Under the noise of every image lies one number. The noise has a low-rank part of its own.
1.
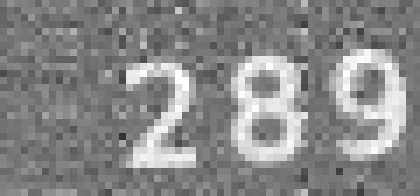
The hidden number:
289
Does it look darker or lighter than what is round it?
lighter
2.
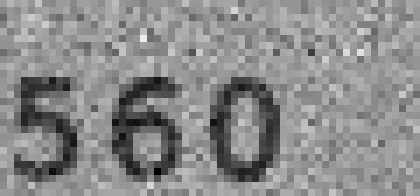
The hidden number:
560
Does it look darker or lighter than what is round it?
darker
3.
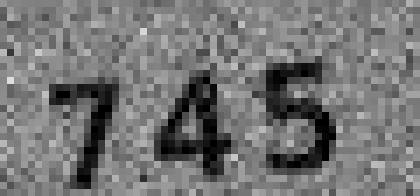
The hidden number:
745
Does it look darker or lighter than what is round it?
darker
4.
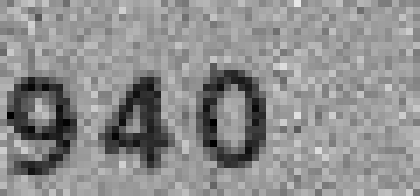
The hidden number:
940
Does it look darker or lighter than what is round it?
darker
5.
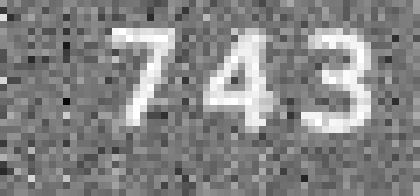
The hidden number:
743
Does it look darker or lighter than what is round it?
lighter
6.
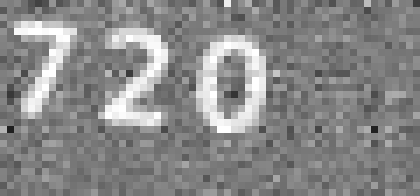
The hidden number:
720
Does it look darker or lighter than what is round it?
lighter
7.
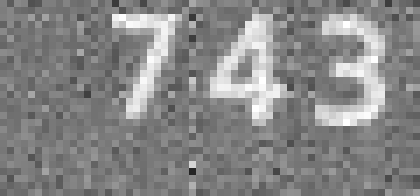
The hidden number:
743
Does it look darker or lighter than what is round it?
lighter
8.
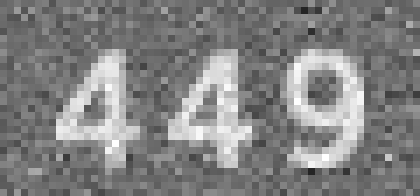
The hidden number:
449
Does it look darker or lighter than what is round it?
lighter
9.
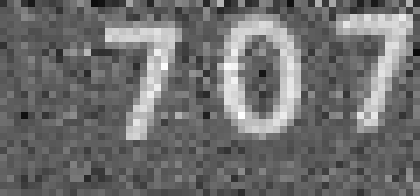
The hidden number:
707
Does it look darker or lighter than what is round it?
lighter
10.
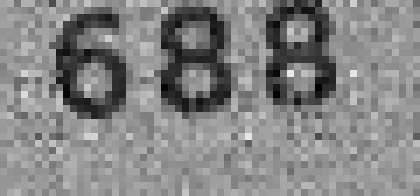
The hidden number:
688
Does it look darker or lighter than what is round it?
darker
